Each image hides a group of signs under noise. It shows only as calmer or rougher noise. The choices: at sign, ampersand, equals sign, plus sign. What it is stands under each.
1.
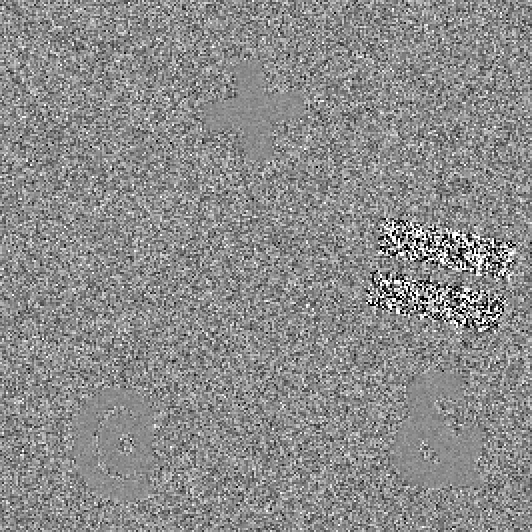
top middle: calm plus sign; middle right: rough equals sign; bottom left: calm at sign; bottom right: calm ampersand
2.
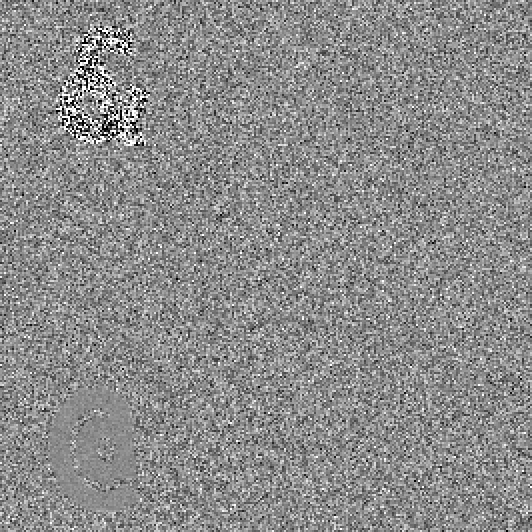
top left: rough ampersand; bottom left: calm at sign
